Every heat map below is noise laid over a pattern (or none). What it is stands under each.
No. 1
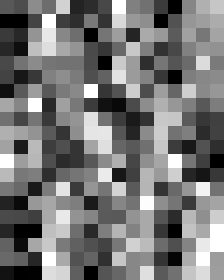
a checkerboard
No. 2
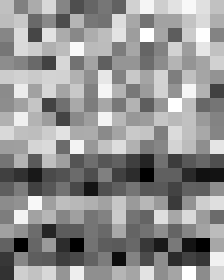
bands of rows
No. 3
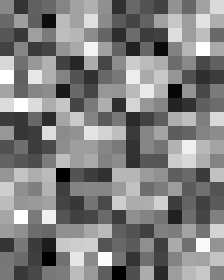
a checkerboard
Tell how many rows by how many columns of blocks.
5 by 4
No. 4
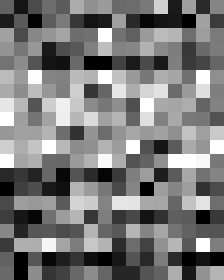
bands of rows
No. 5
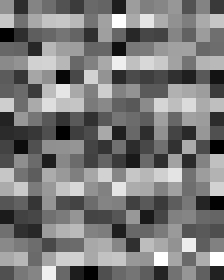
bands of rows
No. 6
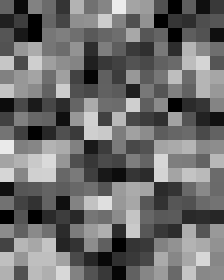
a checkerboard
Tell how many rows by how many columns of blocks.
6 by 3
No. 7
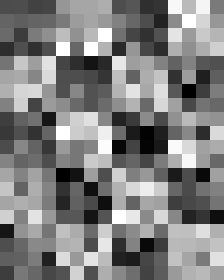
a checkerboard
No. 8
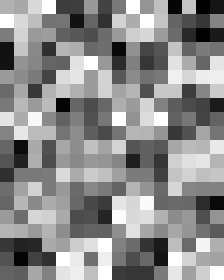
a checkerboard
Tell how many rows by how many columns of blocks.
6 by 4
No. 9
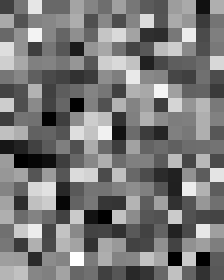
only noise
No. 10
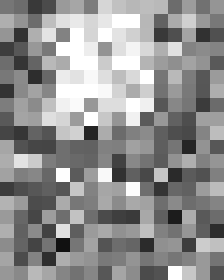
one block
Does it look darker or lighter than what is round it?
lighter
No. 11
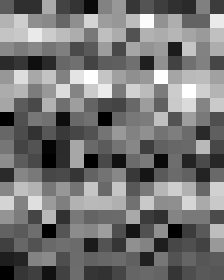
bands of rows
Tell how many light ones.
3
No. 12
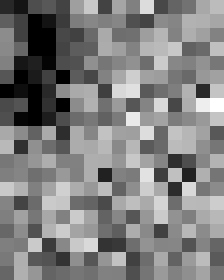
one block
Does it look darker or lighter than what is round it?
darker
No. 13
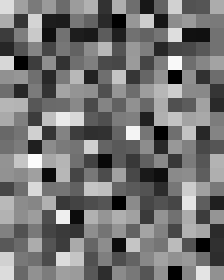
only noise
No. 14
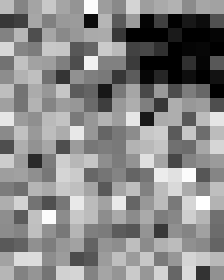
one block
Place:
top right
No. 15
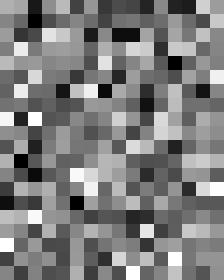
only noise
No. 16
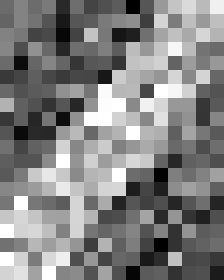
a diagonal band
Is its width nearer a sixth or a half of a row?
a half
